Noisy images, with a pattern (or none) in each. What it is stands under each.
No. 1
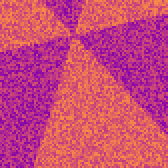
spokes from one point
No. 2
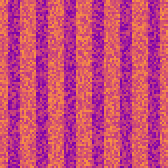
vertical stripes
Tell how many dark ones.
6
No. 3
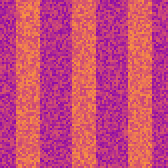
vertical stripes
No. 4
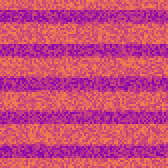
horizontal stripes
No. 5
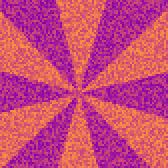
spokes from one point
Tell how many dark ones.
6
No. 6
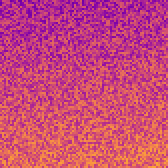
a smooth slope
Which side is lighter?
bottom
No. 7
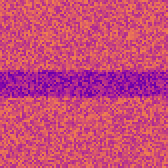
one horizontal stripe
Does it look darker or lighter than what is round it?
darker
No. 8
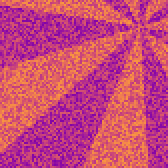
spokes from one point
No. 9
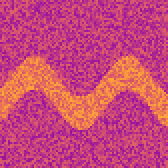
a wavy band
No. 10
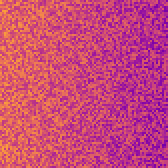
a smooth slope
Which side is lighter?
left
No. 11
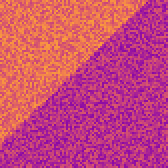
a sharp edge
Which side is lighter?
top left
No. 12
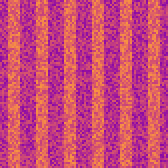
vertical stripes
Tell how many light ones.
6
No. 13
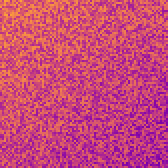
a smooth slope
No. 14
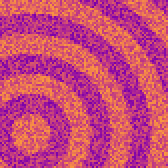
rings round one point
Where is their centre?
bottom left
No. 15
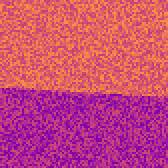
a sharp edge
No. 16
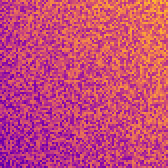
a smooth slope
